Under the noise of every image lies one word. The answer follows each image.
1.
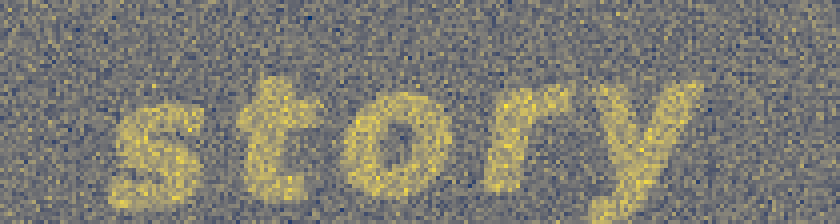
story
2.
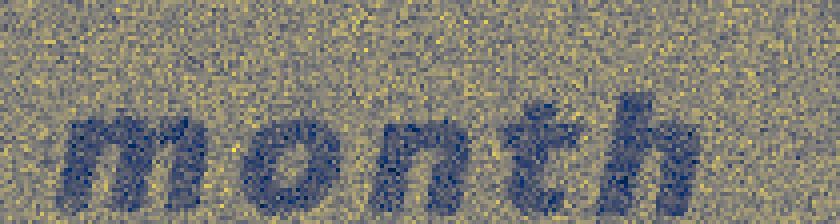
month
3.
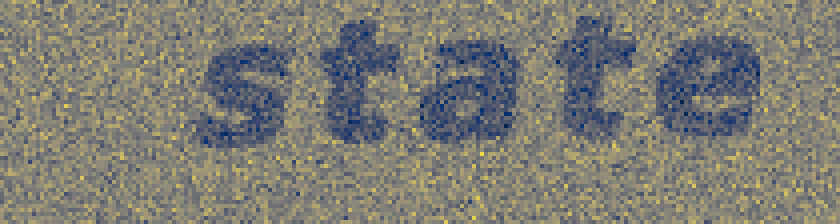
state
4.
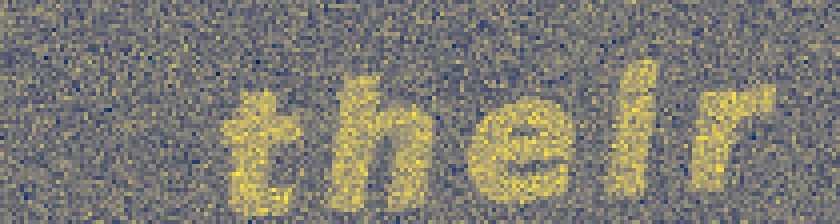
their
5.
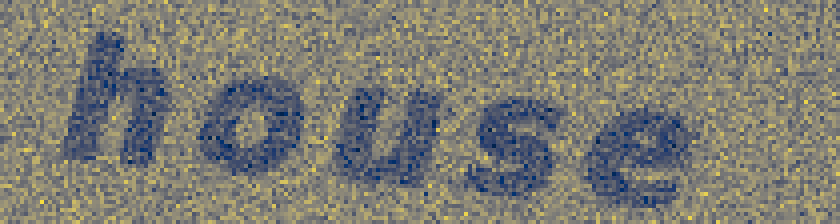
house
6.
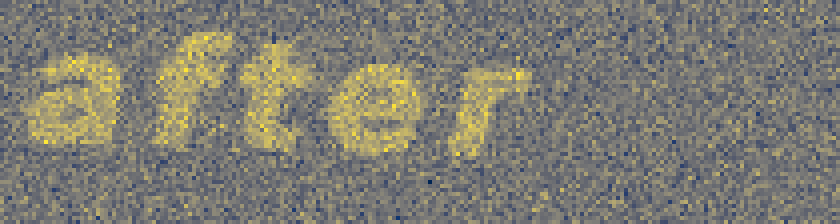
after
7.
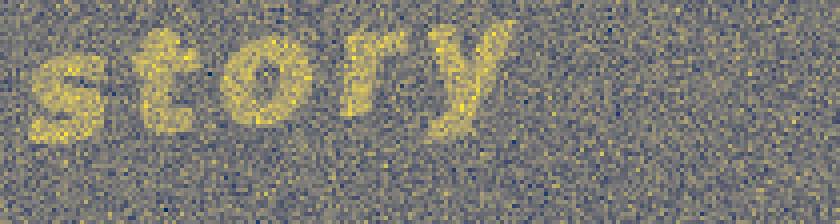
story
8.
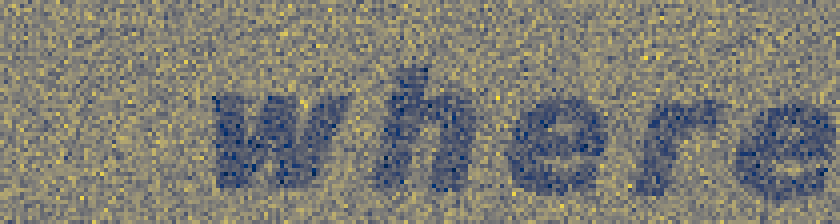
where
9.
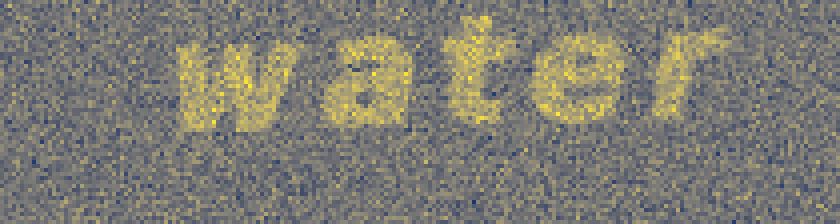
water
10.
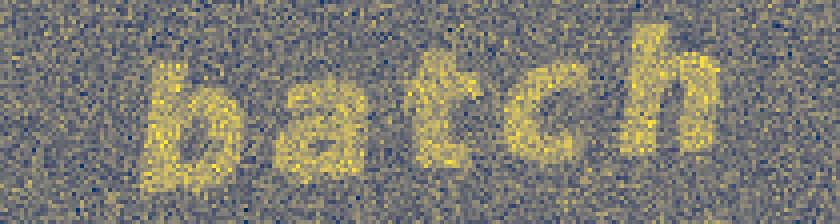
batch
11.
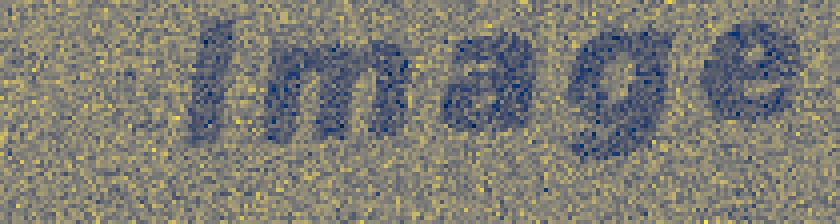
image
